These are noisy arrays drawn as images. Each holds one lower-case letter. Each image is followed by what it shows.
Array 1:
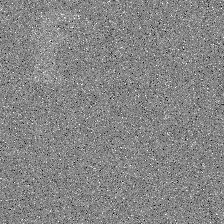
f
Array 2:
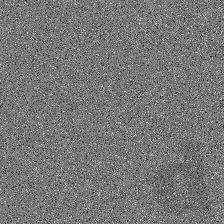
d
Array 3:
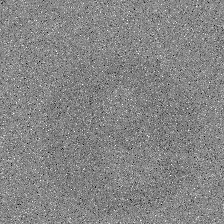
e
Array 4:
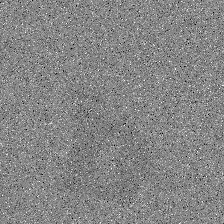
b
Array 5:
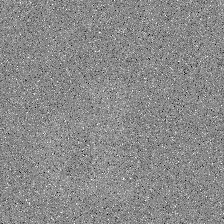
d
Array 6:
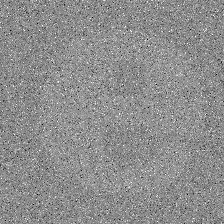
e
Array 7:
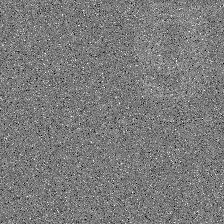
g
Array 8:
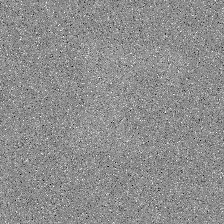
r
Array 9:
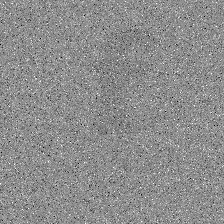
f
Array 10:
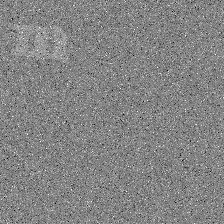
m
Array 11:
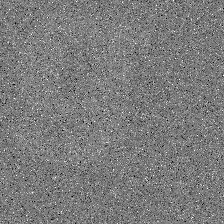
g
